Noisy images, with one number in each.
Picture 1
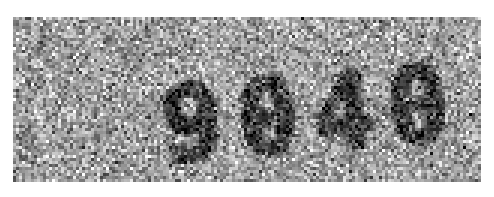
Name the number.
9040
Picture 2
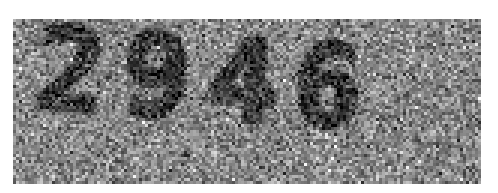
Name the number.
2946
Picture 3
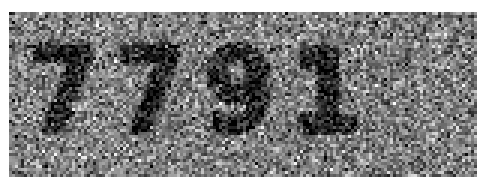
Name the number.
7791
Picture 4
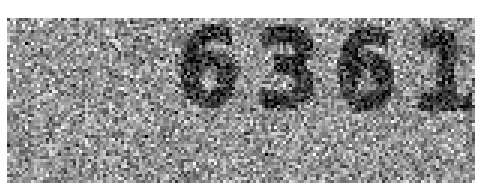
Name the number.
6361
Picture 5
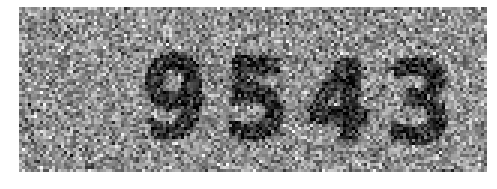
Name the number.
9543
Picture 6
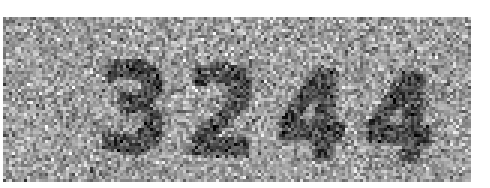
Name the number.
3244
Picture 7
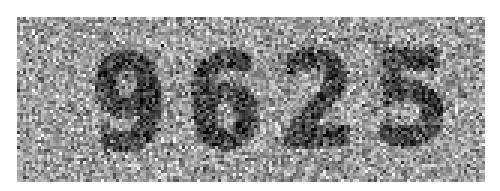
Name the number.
9625
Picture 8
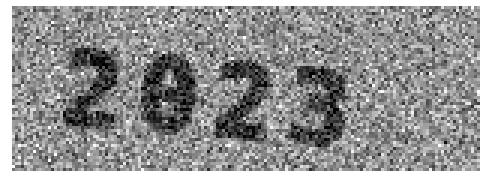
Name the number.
2023
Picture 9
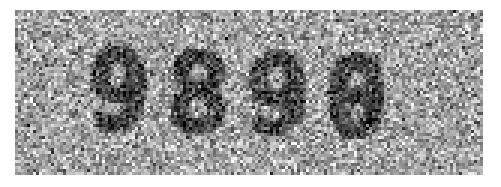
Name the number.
9890
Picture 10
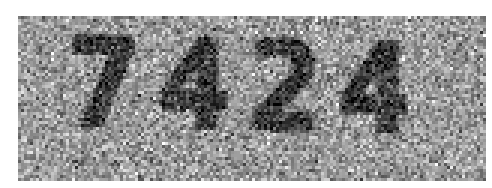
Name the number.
7424
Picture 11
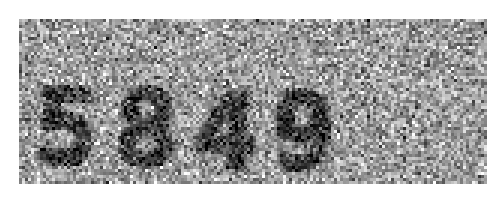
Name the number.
5849
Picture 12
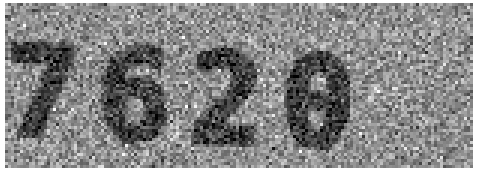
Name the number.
7620
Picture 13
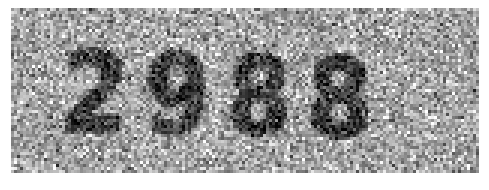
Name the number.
2988
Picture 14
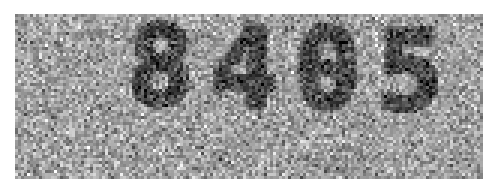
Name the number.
8405
